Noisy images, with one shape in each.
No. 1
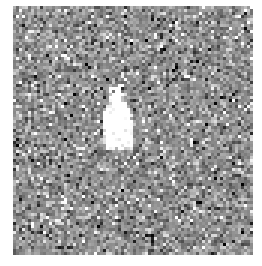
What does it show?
light bottle, centre
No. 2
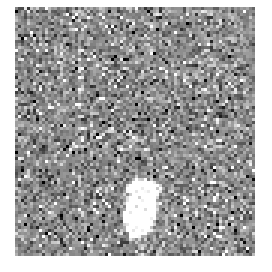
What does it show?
light footprint, bottom middle
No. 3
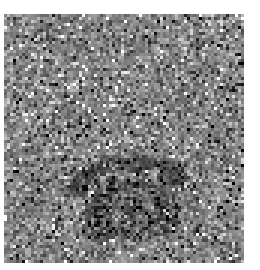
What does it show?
dark telephone
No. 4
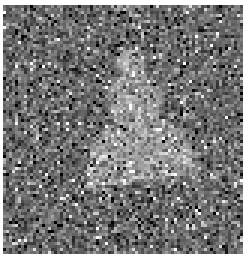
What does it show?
light chess pawn
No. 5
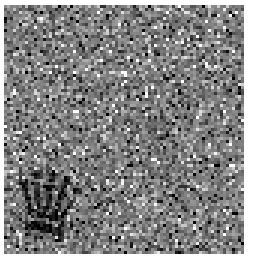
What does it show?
dark chess queen, bottom left
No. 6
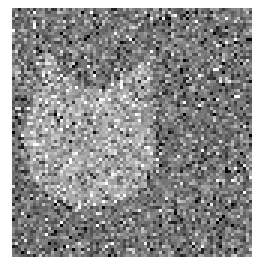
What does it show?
light cat's head
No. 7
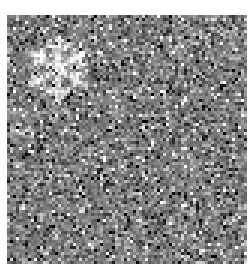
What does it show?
light snowflake, top left
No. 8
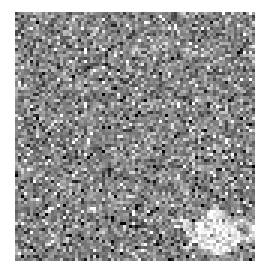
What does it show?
light teapot, bottom right
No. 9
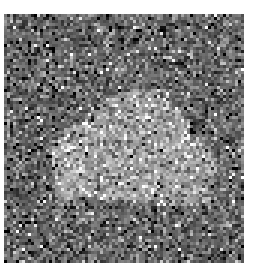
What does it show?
light cloud
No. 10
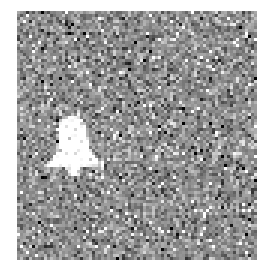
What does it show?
light bell, middle left
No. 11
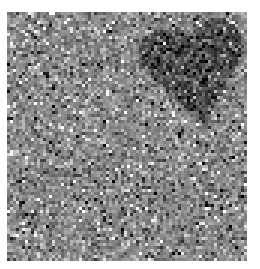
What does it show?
dark heart, top right
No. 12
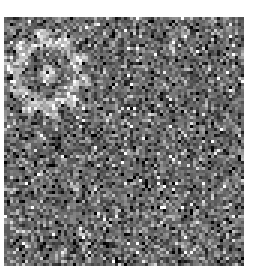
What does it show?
light gear, top left
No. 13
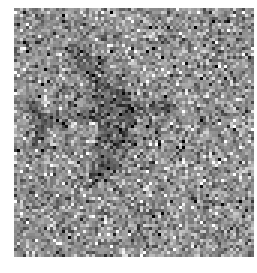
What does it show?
dark airplane
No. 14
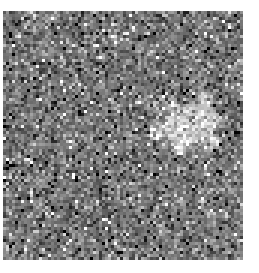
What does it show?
light turtle, middle right
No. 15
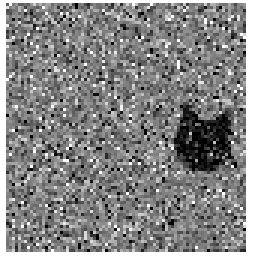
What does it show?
dark cat's head, middle right
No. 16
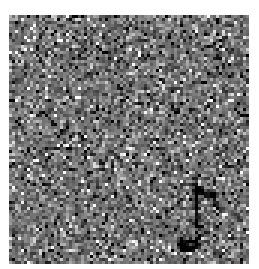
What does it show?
dark musical note, bottom right
